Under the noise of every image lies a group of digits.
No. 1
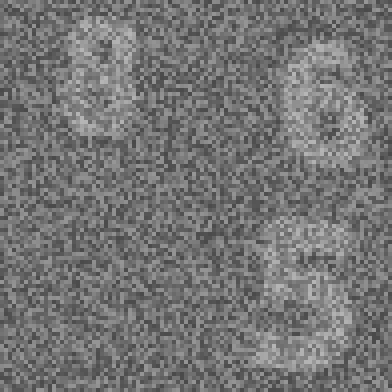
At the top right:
6
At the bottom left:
nothing
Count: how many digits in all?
3
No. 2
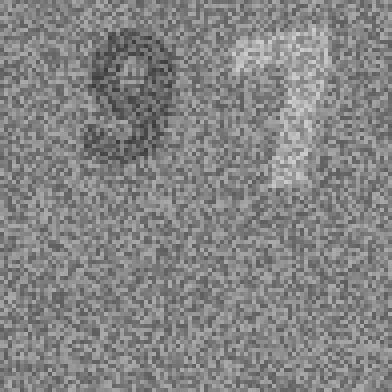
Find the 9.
top left
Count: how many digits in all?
2
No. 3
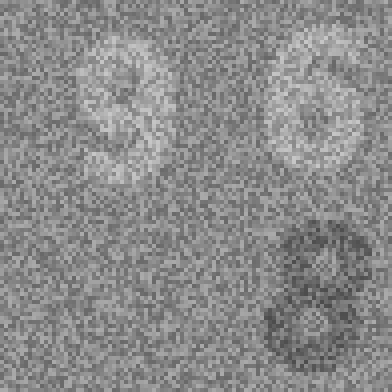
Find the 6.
top right
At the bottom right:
8
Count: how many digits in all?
3
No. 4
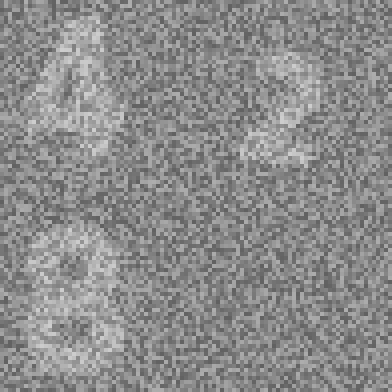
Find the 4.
top left
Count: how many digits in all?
3
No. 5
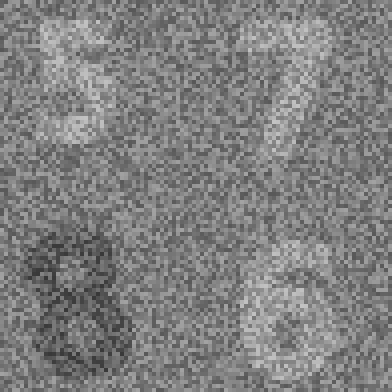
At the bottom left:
8
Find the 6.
bottom right
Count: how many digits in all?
4
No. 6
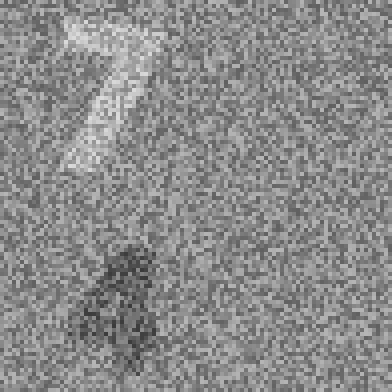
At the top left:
7
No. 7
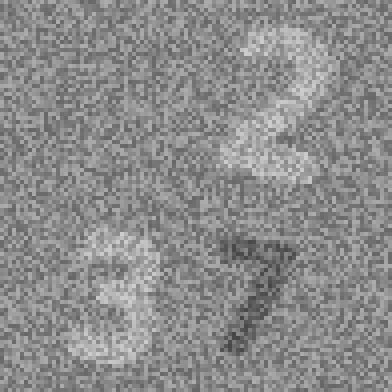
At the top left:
nothing
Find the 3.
bottom left
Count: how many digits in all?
3
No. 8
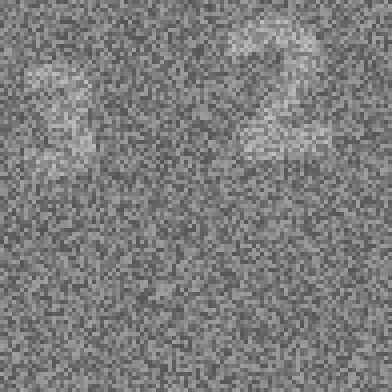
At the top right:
2
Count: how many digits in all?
2
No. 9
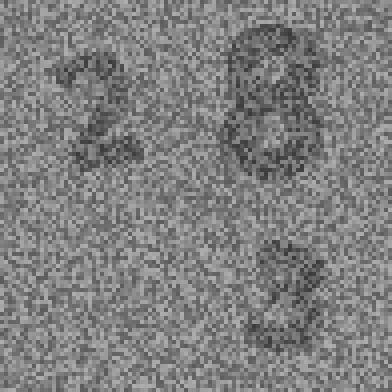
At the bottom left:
nothing
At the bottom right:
3
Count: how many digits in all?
3
